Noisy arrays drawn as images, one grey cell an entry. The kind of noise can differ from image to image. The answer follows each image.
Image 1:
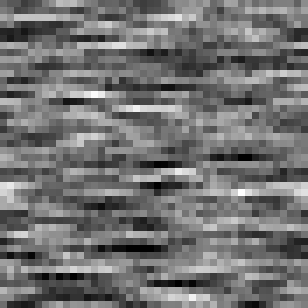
streaked along the rows
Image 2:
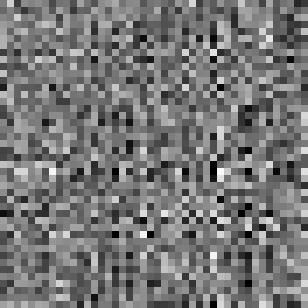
low rank plus noise
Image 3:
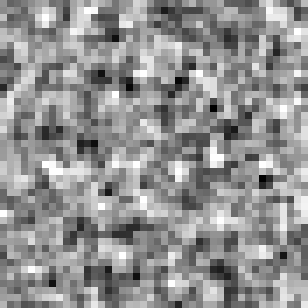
blotchy
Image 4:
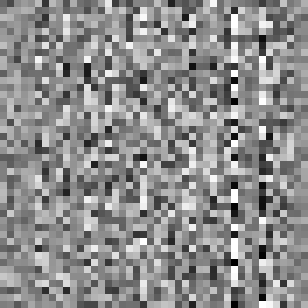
columns of uneven size
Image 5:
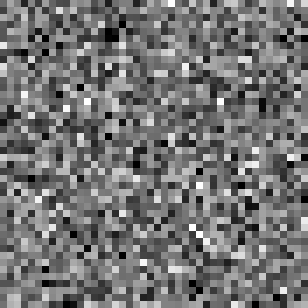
independent entries
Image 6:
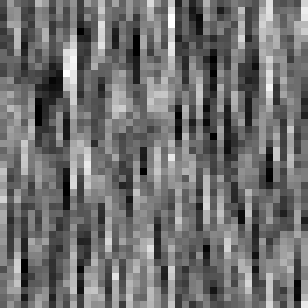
streaked along the columns
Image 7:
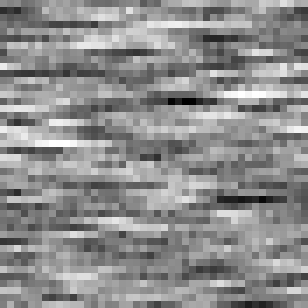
streaked along the rows
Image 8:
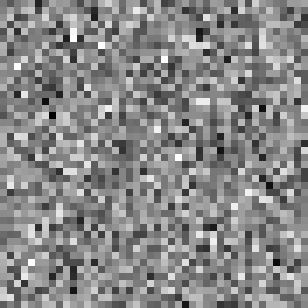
independent entries
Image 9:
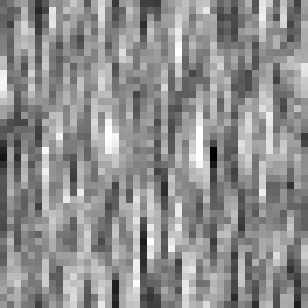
streaked along the columns
